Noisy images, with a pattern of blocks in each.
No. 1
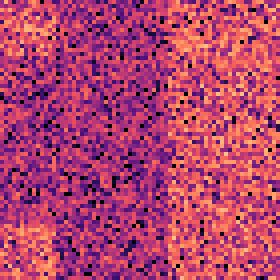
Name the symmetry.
top and bottom mirror each other
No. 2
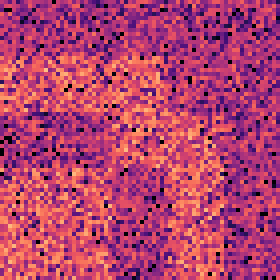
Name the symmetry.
mirrored about the diagonal from the bottom left
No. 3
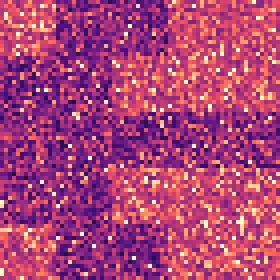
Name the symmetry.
top and bottom mirror each other
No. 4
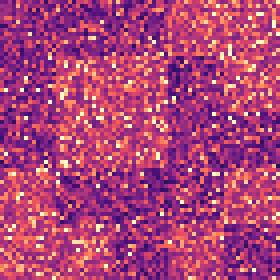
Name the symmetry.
mirrored about the diagonal from the top left
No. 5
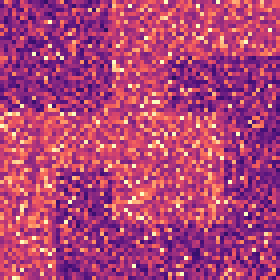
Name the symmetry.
mirrored about the diagonal from the top left
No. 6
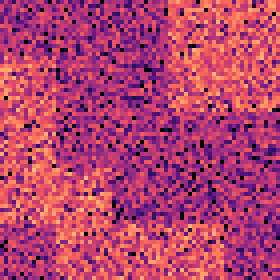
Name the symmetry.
mirrored about the diagonal from the bottom left
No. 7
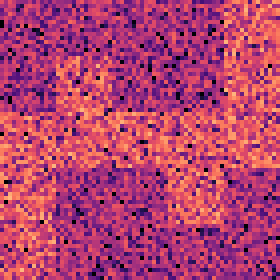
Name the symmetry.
the same after a half turn
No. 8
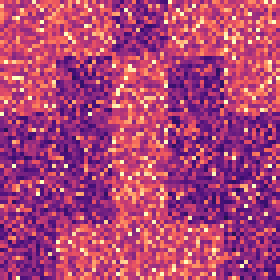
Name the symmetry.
left and right mirror each other
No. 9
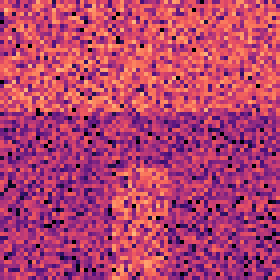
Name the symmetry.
left and right mirror each other
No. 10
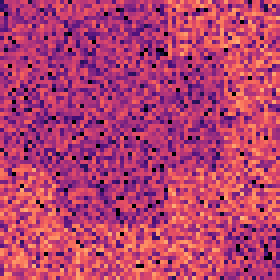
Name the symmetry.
mirrored about the diagonal from the top left
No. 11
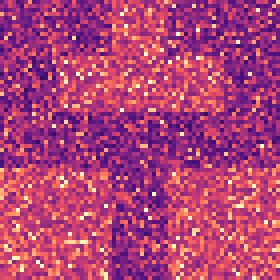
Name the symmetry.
left and right mirror each other
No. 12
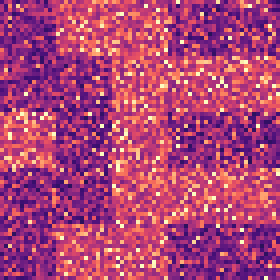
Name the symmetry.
top and bottom mirror each other
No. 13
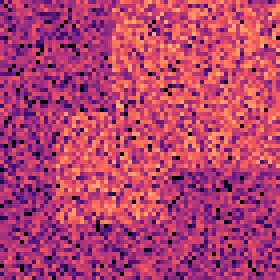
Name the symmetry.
mirrored about the diagonal from the bottom left
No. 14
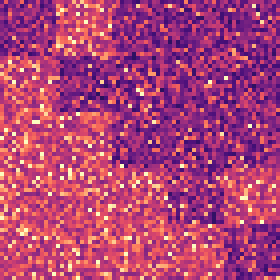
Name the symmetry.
mirrored about the diagonal from the bottom left
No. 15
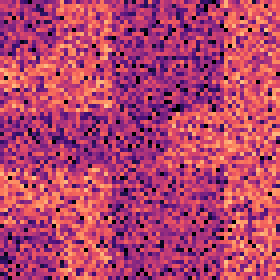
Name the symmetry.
top and bottom mirror each other
